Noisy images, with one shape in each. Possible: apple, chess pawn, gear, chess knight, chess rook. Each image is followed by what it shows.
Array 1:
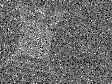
chess rook
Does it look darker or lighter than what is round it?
lighter
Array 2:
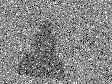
chess pawn
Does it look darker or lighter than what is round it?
darker
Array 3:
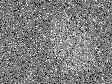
chess knight
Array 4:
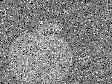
apple
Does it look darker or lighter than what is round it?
lighter
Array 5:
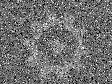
gear
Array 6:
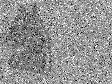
chess knight
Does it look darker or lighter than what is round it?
darker
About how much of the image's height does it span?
nearly all
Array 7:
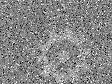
gear
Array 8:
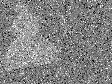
chess pawn
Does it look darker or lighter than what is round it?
lighter
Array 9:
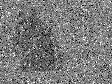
chess knight
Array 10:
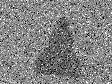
chess pawn
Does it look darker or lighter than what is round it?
darker
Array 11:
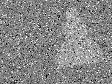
chess pawn
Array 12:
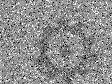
gear
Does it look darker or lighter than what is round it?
darker
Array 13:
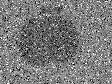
apple
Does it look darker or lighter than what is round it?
darker
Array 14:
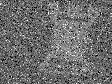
chess rook
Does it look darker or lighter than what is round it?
lighter
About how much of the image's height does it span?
nearly all
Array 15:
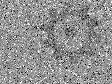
gear
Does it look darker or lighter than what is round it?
darker
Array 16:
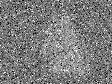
chess knight
